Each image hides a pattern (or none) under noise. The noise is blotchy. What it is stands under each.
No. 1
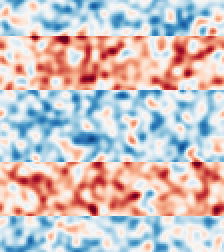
horizontal stripes
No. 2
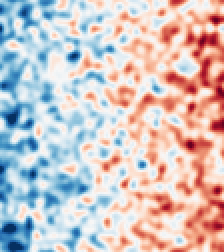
a smooth slope
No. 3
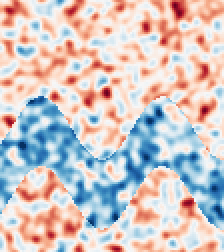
a wavy band
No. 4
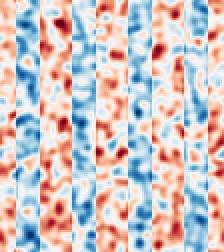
vertical stripes
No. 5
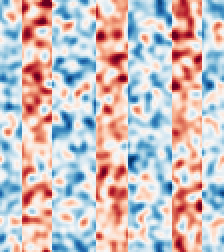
vertical stripes
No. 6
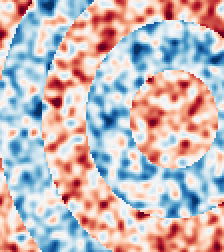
rings round one point
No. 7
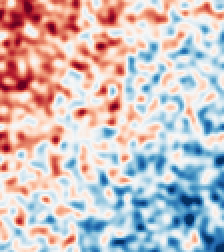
a smooth slope
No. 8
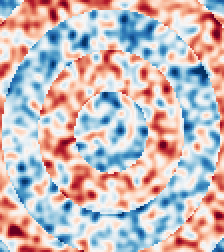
rings round one point
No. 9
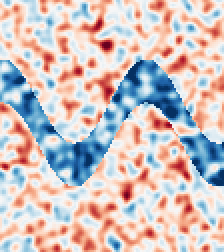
a wavy band
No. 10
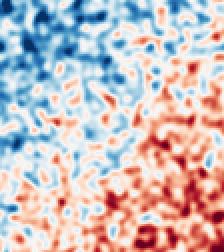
a smooth slope
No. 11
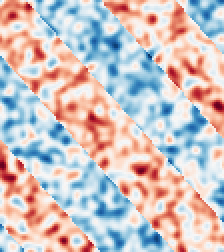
diagonal stripes
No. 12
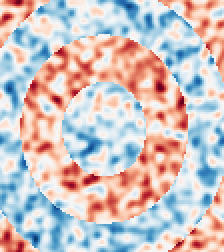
rings round one point
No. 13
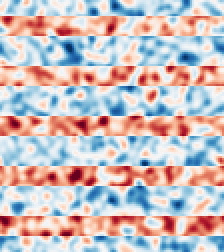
horizontal stripes
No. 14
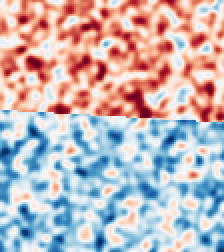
a sharp edge
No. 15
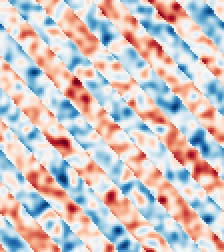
diagonal stripes
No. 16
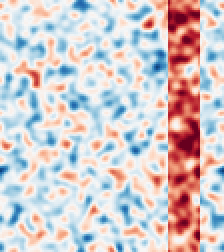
one vertical stripe
